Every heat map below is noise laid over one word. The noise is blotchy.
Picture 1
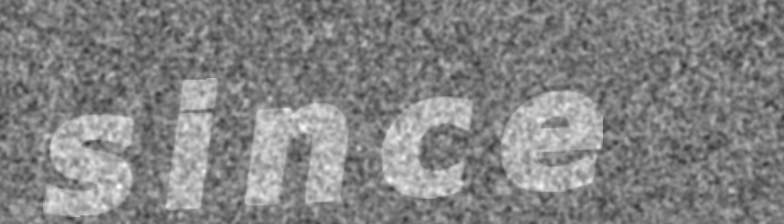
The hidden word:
since
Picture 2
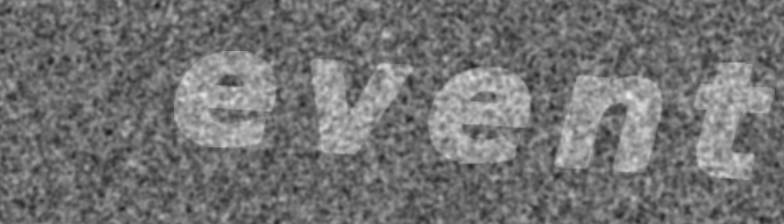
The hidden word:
event
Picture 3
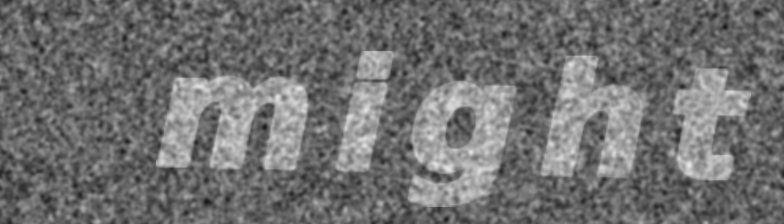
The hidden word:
might
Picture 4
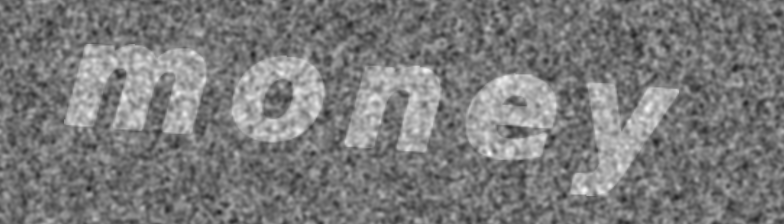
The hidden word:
money
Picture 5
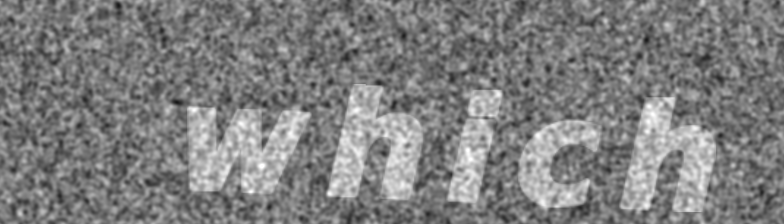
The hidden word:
which
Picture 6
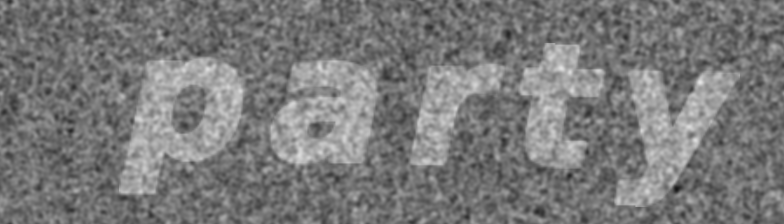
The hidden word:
party
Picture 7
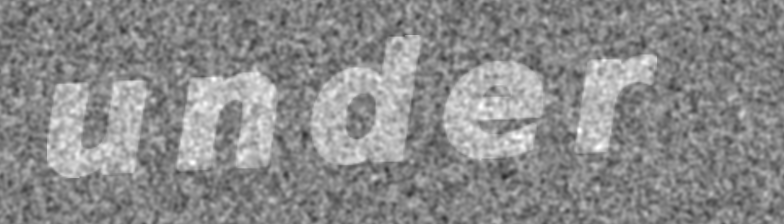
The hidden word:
under
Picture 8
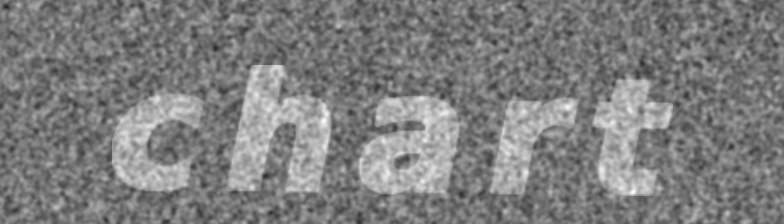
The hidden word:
chart
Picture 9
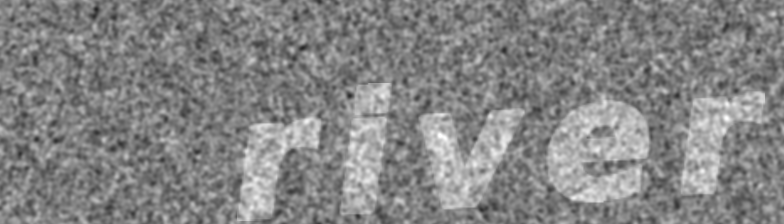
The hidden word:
river
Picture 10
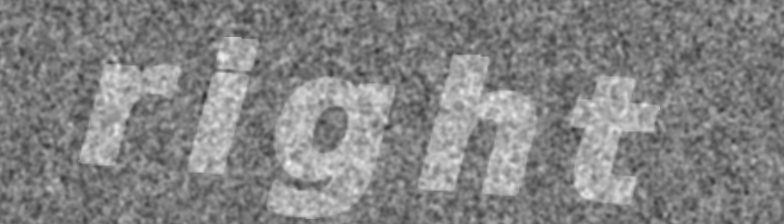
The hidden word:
right
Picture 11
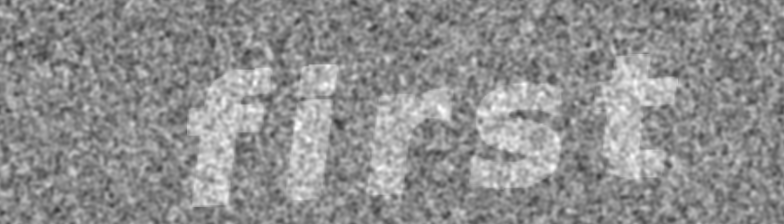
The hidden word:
first
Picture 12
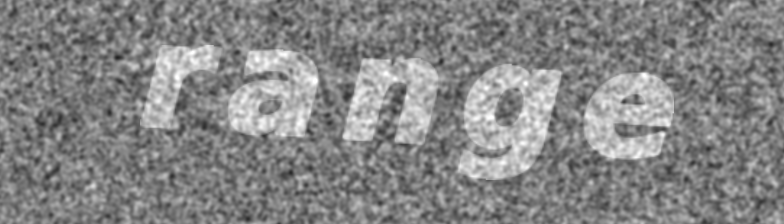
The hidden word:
range
